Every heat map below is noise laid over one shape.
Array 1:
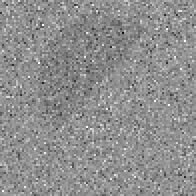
half disc
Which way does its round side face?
up and left
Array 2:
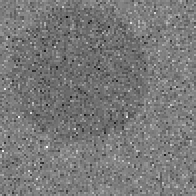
disc
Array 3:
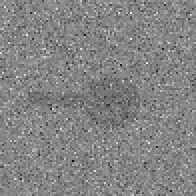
lollipop
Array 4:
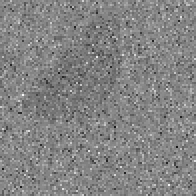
half disc
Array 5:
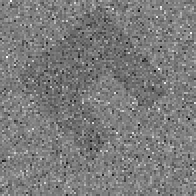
square with a notch
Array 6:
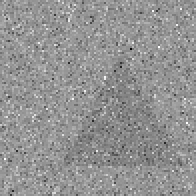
triangle
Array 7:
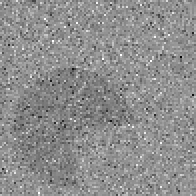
disc with a wedge cut out
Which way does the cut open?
down and right
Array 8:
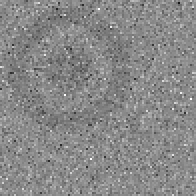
bullseye
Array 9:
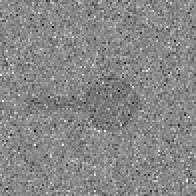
lollipop
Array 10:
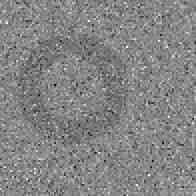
ring
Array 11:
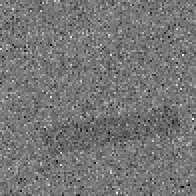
bar
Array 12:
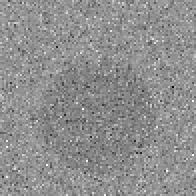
disc
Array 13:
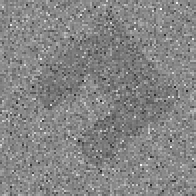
square with a notch
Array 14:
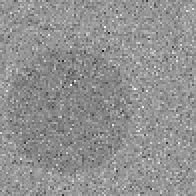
disc
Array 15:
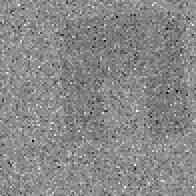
square with a notch
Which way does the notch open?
down
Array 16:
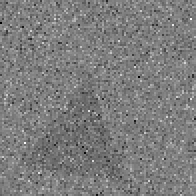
triangle
